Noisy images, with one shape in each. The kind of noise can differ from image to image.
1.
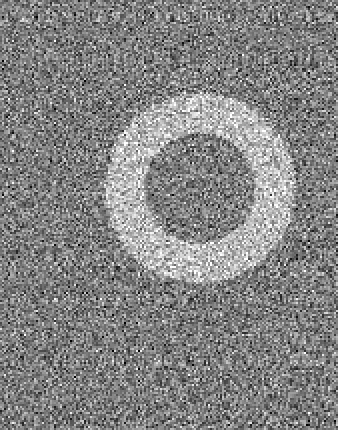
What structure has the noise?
low rank plus noise
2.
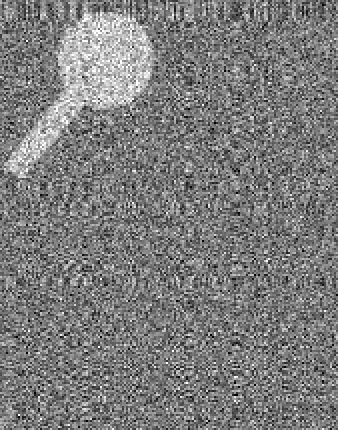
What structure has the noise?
low rank plus noise
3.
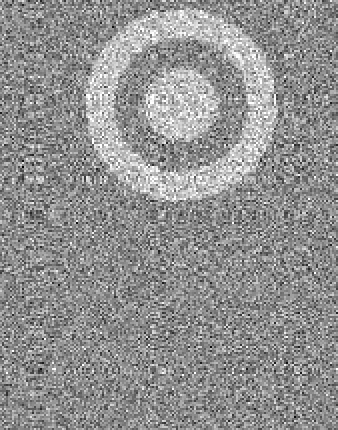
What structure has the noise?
low rank plus noise
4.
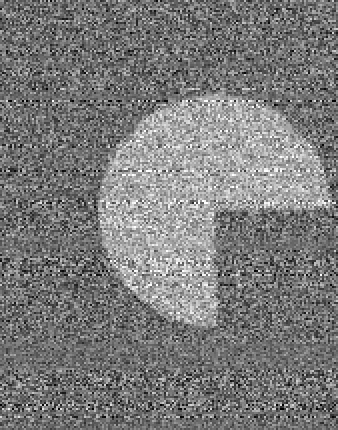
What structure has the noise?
rows of uneven size
